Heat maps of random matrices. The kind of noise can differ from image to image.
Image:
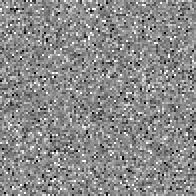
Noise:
heavy tails
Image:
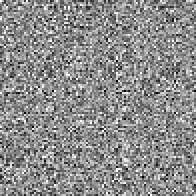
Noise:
low rank plus noise
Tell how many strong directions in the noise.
three or four
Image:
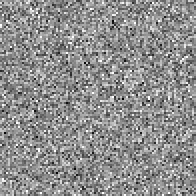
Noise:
independent entries
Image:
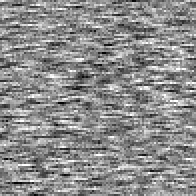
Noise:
streaked along the rows
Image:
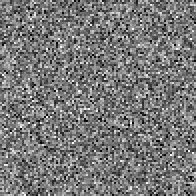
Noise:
independent entries
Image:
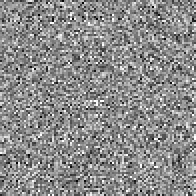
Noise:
low rank plus noise
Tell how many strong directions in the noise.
five to eight
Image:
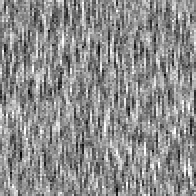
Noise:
streaked along the columns
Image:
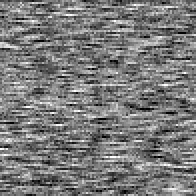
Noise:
streaked along the rows
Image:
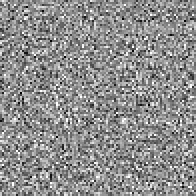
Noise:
low rank plus noise
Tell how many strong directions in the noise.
three or four
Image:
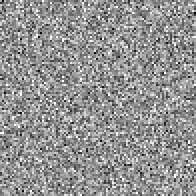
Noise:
independent entries
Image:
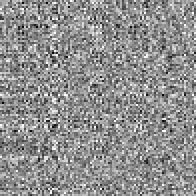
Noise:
low rank plus noise
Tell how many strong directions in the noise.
two
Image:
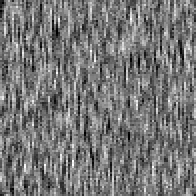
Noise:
streaked along the columns
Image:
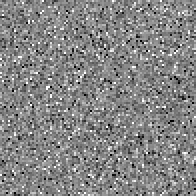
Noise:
heavy tails
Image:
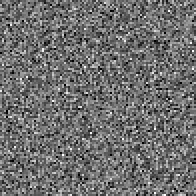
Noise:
independent entries
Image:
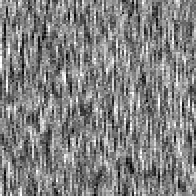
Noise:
streaked along the columns
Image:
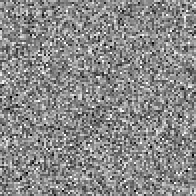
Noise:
independent entries
